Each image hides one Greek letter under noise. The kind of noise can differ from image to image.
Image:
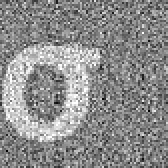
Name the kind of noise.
low rank plus noise
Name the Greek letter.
sigma
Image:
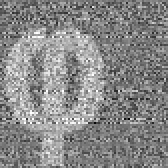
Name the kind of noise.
rows of uneven size
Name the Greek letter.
phi
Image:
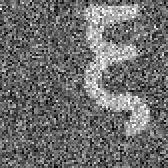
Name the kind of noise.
independent entries
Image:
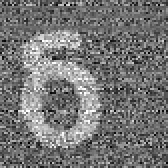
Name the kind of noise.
rows of uneven size
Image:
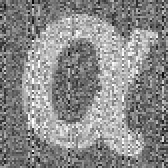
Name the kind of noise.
columns of uneven size
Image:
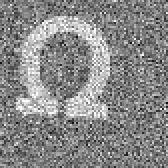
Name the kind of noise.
low rank plus noise
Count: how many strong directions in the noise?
three or four
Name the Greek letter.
omega
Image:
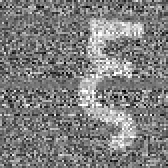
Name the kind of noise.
rows of uneven size
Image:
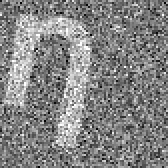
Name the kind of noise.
independent entries
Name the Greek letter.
eta
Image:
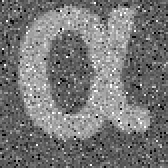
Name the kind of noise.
heavy tails
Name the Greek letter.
alpha
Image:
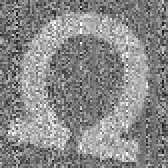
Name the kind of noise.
columns of uneven size
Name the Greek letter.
omega
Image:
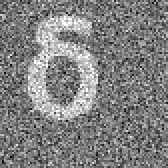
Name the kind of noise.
independent entries
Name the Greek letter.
delta
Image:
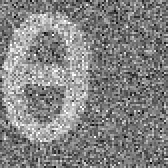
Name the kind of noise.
independent entries
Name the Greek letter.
theta
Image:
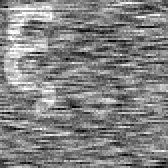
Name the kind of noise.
streaked along the rows
